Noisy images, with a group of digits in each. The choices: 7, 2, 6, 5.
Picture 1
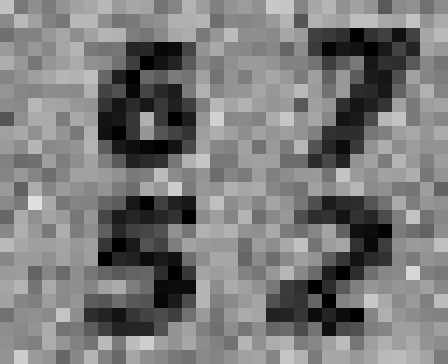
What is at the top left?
6
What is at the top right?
7
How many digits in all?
4
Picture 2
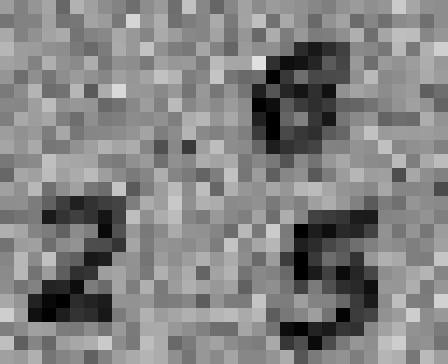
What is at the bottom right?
5
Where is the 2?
bottom left
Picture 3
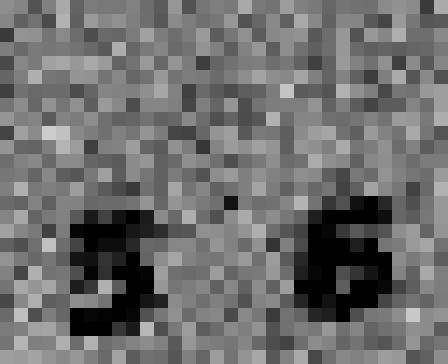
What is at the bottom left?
5
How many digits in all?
2
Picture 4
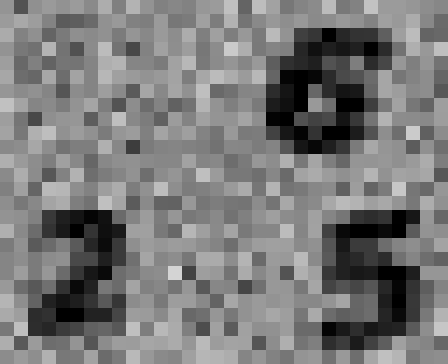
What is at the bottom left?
2
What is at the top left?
nothing
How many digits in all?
3
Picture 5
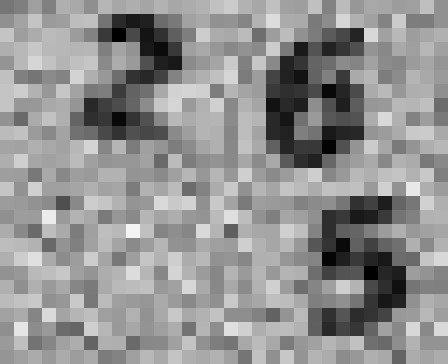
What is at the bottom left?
nothing
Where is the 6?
top right
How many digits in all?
3
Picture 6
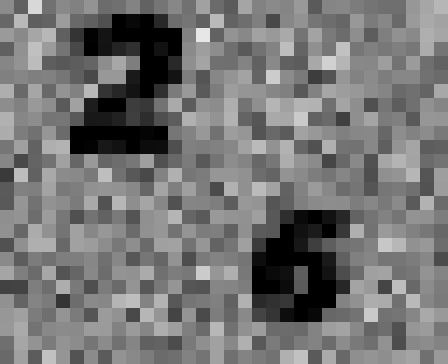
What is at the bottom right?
6
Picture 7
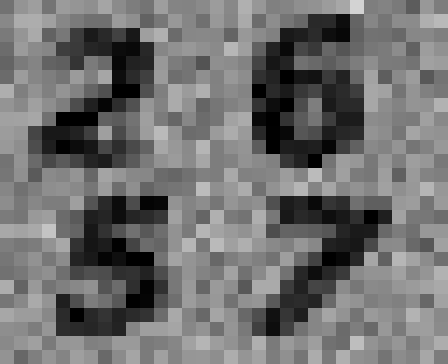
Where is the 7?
bottom right
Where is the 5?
bottom left
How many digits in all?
4
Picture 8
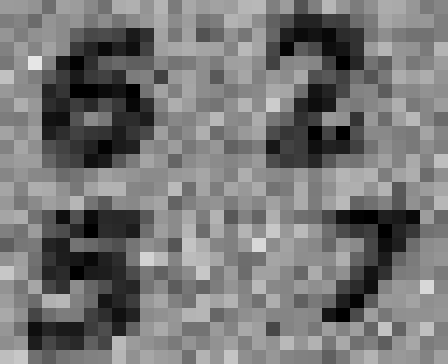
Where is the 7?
bottom right
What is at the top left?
6
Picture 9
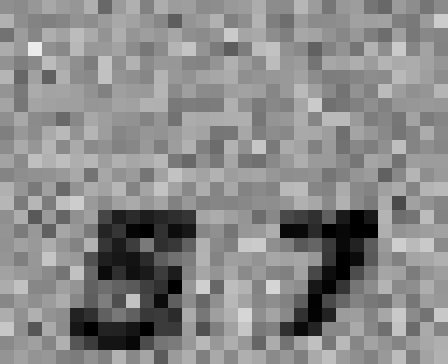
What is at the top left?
nothing
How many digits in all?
2
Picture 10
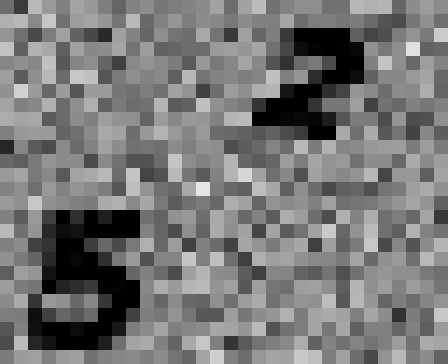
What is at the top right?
2
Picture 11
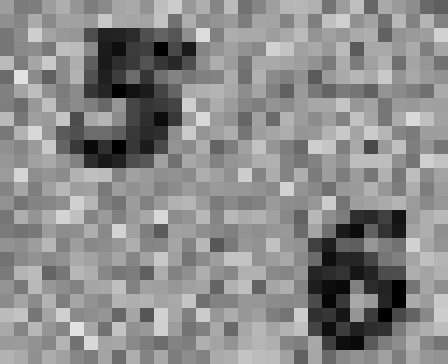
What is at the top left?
5
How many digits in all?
2
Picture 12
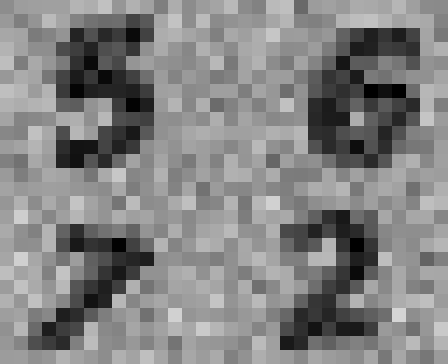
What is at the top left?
5
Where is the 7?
bottom left
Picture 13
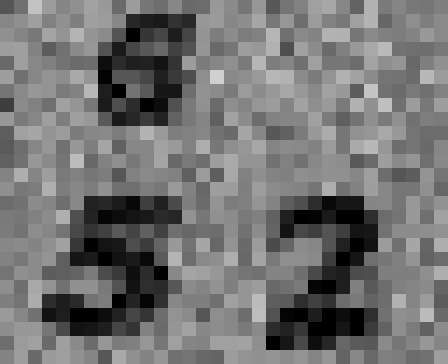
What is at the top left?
6
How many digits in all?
3
